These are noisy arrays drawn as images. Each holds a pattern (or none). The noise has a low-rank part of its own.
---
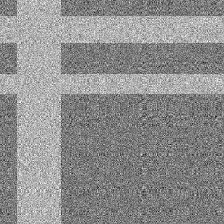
bands of rows crossing bands of columns
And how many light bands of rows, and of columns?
2 and 1
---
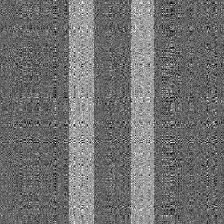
bands of columns
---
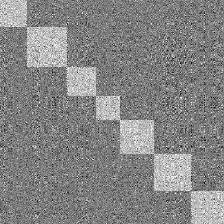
blocks along the diagonal
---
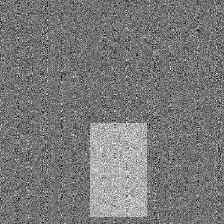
one block
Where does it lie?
bottom middle
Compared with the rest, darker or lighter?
lighter
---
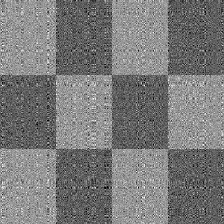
a checkerboard
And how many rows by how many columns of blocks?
3 by 4
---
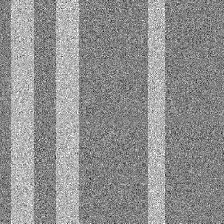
bands of columns
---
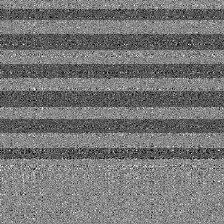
bands of rows
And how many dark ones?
6
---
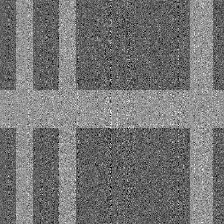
bands of rows crossing bands of columns
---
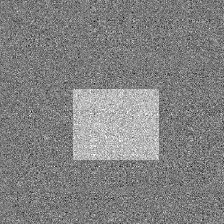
one block
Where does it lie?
centre
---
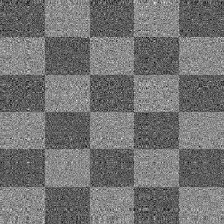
a checkerboard
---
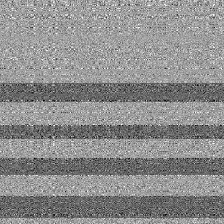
bands of rows
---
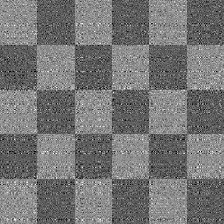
a checkerboard
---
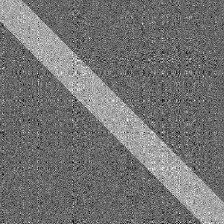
a diagonal band
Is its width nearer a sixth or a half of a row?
a sixth
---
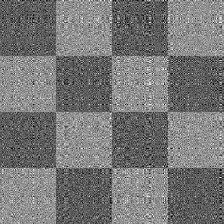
a checkerboard
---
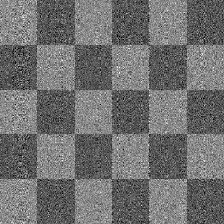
a checkerboard
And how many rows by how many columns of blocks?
5 by 6
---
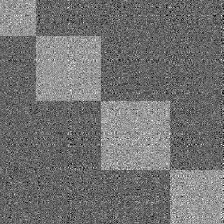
blocks along the diagonal
